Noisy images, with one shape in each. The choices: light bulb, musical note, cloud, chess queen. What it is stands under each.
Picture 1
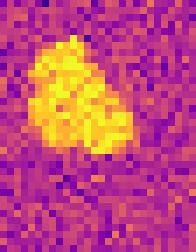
light cloud
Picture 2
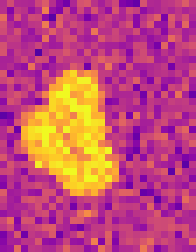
light cloud
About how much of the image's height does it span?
half
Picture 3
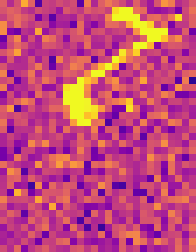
light musical note
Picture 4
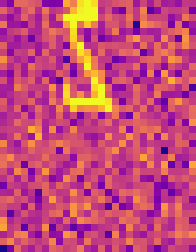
light musical note, top middle
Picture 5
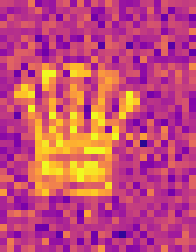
light chess queen
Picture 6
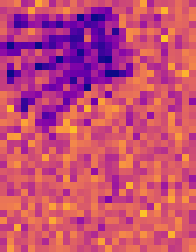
dark chess queen
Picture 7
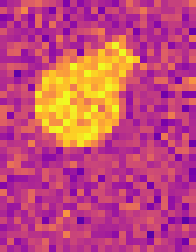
light light bulb
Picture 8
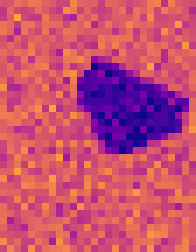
dark cloud
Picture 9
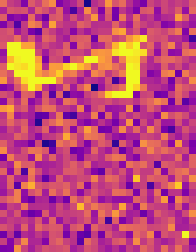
light musical note
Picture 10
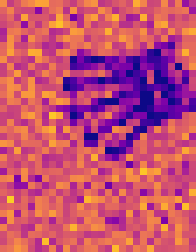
dark chess queen
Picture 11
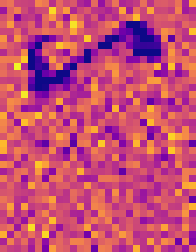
dark musical note
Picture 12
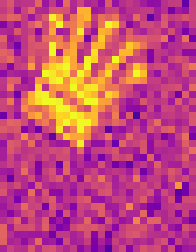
light chess queen
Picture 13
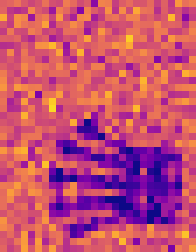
dark chess queen
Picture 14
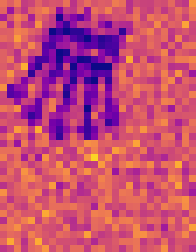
dark chess queen
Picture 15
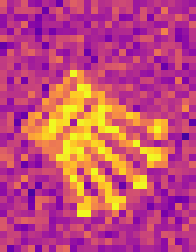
light chess queen
